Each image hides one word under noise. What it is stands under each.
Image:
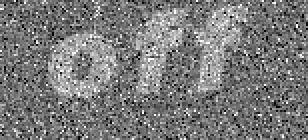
off
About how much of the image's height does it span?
two thirds
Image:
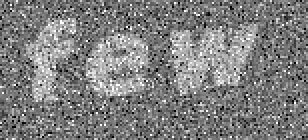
few
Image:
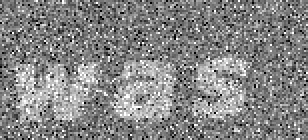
was
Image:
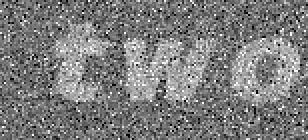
two
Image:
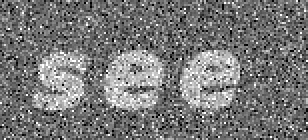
see
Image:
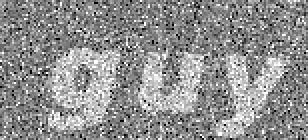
guy
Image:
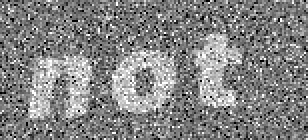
not
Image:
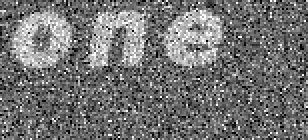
one
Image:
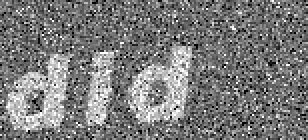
did
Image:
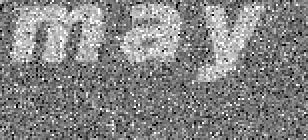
may
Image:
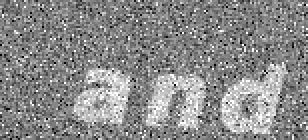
and
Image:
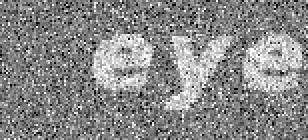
eye
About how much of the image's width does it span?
two thirds
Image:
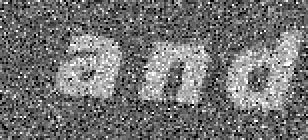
and
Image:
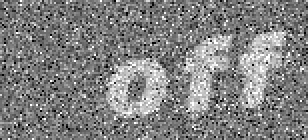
off
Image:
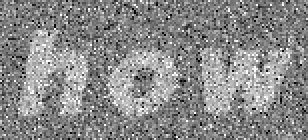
how
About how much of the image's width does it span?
nearly all
